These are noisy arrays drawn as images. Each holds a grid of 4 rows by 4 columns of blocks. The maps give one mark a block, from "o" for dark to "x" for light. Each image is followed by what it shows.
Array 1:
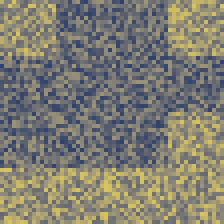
x o o x
o o o o
o o o x
x x x x
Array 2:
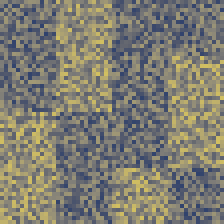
o x o o
o x o x
x o o x
x o x o
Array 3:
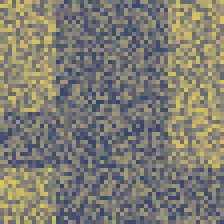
x o o x
x o o x
o o o x
x o o o
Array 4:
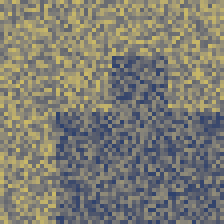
x x x x
x x o x
x o o o
x o o o
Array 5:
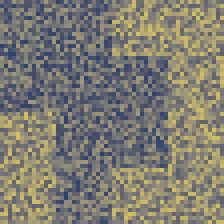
o o x x
o o o x
x o o x
x o x x
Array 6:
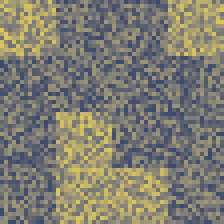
x o o x
o o o o
o x o o
o x x o
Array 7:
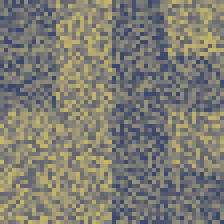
o x o x
o x o o
x x o x
x x o o
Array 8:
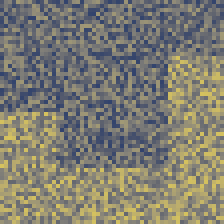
o o o o
o o o x
x o o x
x x x x
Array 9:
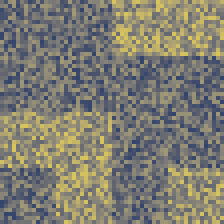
o o x x
o o o o
x x o o
o x o x
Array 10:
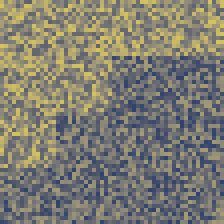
x x x x
x x o o
x o o o
o o o o
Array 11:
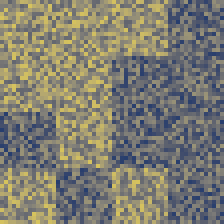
x x x o
x x o o
o x o o
x o x o
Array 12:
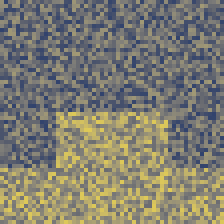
o o o o
o o o o
o x x o
x x x x
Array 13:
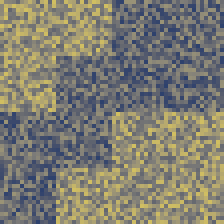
x x o o
x o o o
o o x x
o x x x
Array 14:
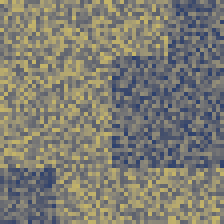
x x x o
x x o o
x x o o
o x x x
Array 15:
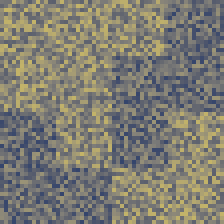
x x x o
x x o o
o x o x
o o x x
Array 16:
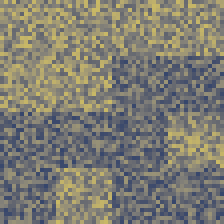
x x x x
x x o o
o o o x
o x o o
